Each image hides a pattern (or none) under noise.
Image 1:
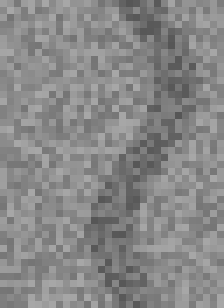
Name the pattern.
a wavy band
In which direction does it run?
top to bottom
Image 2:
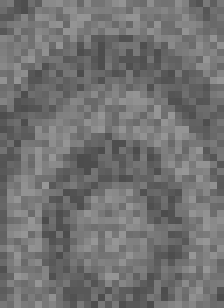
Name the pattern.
rings round one point
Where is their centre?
bottom middle
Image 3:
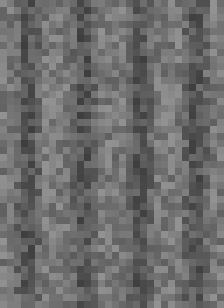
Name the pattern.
vertical stripes
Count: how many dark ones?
4
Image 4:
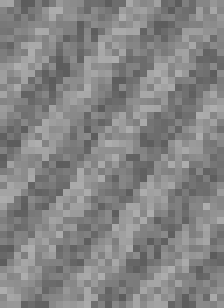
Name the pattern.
diagonal stripes
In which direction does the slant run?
bottom left to top right
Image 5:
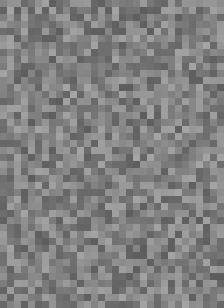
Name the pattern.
only noise
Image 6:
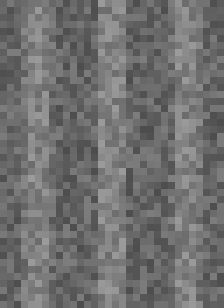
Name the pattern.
vertical stripes
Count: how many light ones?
3
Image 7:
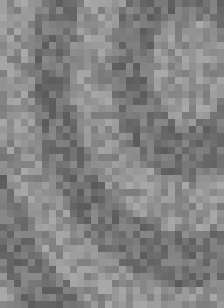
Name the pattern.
rings round one point
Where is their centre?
top right
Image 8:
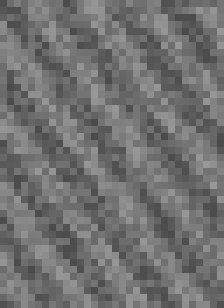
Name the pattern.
diagonal stripes
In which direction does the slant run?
top left to bottom right
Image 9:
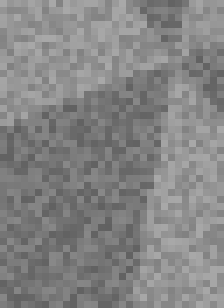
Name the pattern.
spokes from one point
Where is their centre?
top right
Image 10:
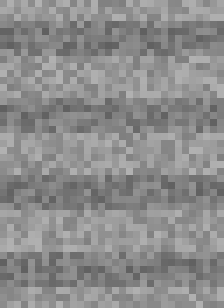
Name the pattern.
horizontal stripes
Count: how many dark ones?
4
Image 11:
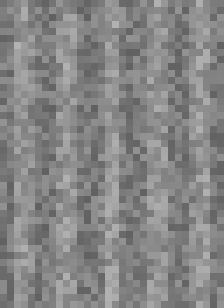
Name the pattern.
vertical stripes
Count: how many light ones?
5
